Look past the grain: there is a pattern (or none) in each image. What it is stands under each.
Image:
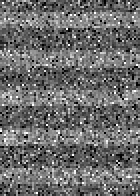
horizontal stripes
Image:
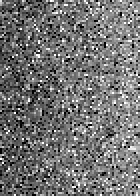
a smooth slope
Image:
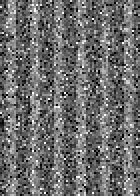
vertical stripes
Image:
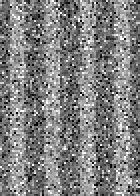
vertical stripes
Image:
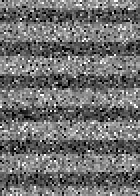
horizontal stripes
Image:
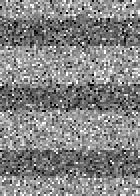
horizontal stripes
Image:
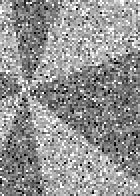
spokes from one point
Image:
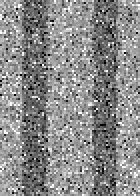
vertical stripes
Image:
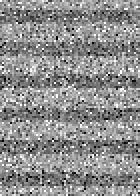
horizontal stripes
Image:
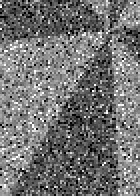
spokes from one point
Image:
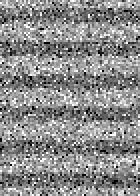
horizontal stripes
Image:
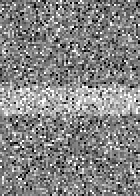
one horizontal stripe
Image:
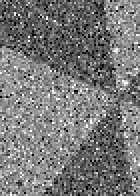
spokes from one point
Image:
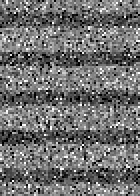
horizontal stripes
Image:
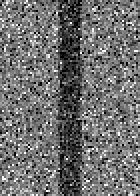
one vertical stripe
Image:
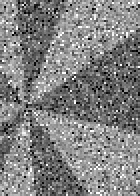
spokes from one point
